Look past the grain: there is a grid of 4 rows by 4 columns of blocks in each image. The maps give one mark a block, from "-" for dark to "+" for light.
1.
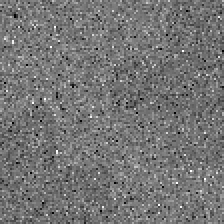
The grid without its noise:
+ + + -
+ + - -
- + + -
- - + +
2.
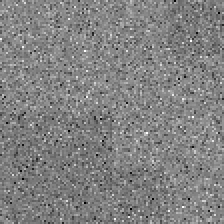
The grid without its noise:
+ + + -
+ + + +
- - + +
- - - +
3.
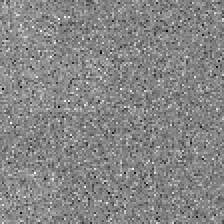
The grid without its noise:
+ - - -
+ + - -
- - - -
+ - - -
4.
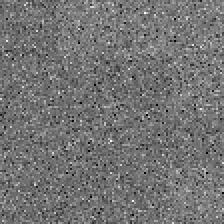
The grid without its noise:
- + + +
- - - +
- - - -
- - - +
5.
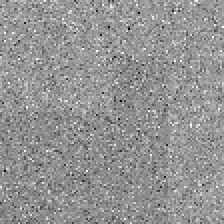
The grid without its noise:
+ + + +
+ + - +
- - - +
- - - +
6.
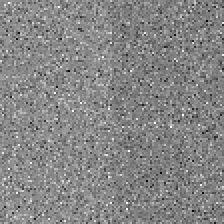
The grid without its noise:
+ + - -
+ + - -
+ + - -
+ + - -
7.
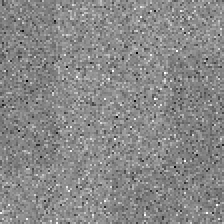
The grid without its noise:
- + + +
- + + -
- + + -
+ + - -
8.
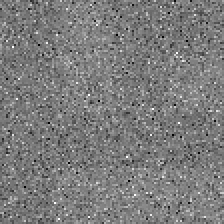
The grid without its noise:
- + - -
- + - +
- - - -
- + + +
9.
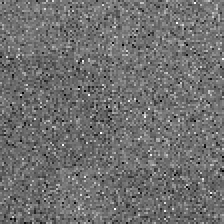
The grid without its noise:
+ + + +
- - + +
- - + +
- + - -
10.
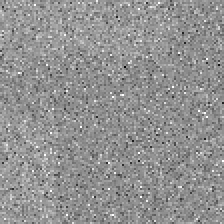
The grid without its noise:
+ + + -
- - - -
+ - - -
+ - - -
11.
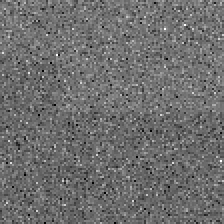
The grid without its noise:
+ + + +
- + + +
- - - -
- - - -
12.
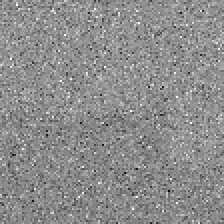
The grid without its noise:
+ + + +
+ + + +
- - - +
- - - -
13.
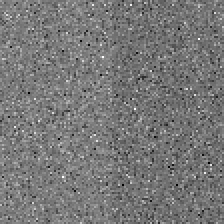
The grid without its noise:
+ + - -
+ + - -
+ + - -
+ + - -
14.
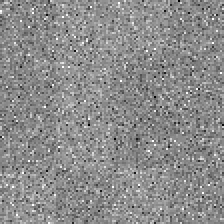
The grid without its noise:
- + + -
- + - -
- + - -
+ - + -
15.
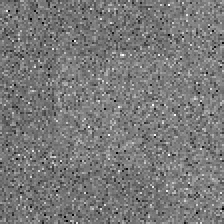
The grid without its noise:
- - - +
- + + +
- + + +
- - - +
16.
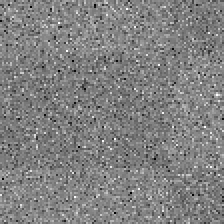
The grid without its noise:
+ + + -
- - - +
- - - +
+ + + -
